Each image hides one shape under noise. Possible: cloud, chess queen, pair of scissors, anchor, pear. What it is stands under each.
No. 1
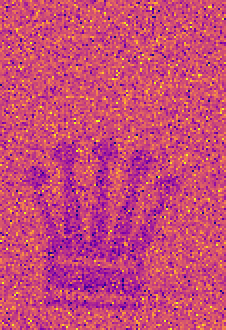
chess queen
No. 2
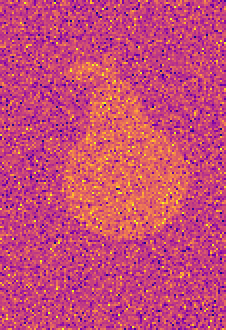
pear
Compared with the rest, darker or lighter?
lighter
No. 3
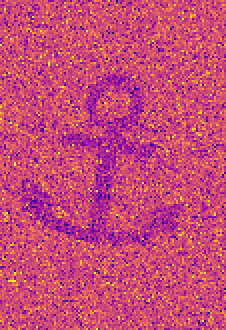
anchor
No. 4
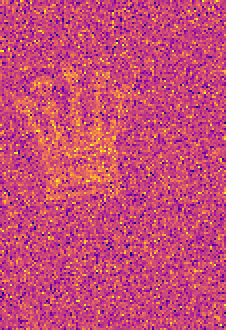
chess queen
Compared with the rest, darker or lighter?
lighter
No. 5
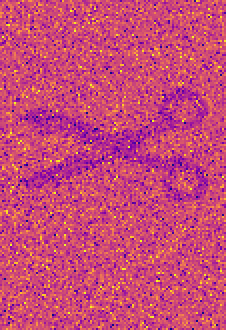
pair of scissors
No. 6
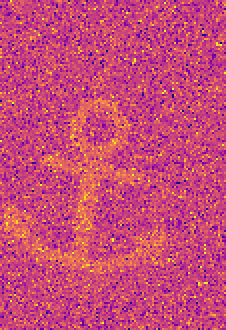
anchor
